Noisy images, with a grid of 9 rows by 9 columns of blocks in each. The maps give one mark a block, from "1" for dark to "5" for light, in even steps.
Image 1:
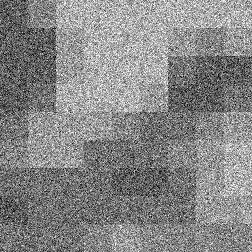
1 3 5 5 5 5 5 5 5
1 1 4 5 5 5 4 3 4
1 1 4 5 5 5 2 1 1
1 2 5 5 5 4 1 1 2
2 4 4 4 3 2 2 3 4
3 4 4 2 2 2 3 4 5
2 2 2 2 1 1 2 4 5
1 2 2 2 2 2 2 4 4
2 2 2 3 4 3 3 3 3
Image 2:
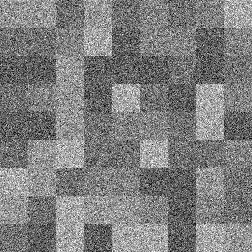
4 4 2 4 2 3 2 3 5
2 2 3 5 1 3 3 1 3
1 1 4 1 1 1 2 1 2
2 3 4 1 5 2 1 5 3
1 1 4 2 3 3 2 5 1
2 4 5 2 2 5 2 2 3
5 4 2 3 3 1 1 4 2
4 2 5 4 4 3 1 3 2
2 1 5 1 5 5 1 5 4
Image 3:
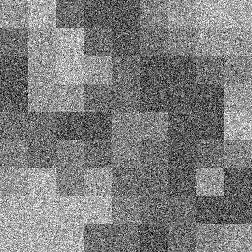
4 5 2 1 1 3 4 5 5
2 4 5 2 1 2 3 4 4
1 4 5 4 2 1 1 2 3
1 4 4 2 2 1 1 1 4
2 2 1 1 3 3 1 1 5
3 2 3 2 3 2 1 2 3
4 5 3 4 2 2 1 4 1
5 5 5 5 3 2 2 1 1
5 5 5 2 2 1 2 3 4
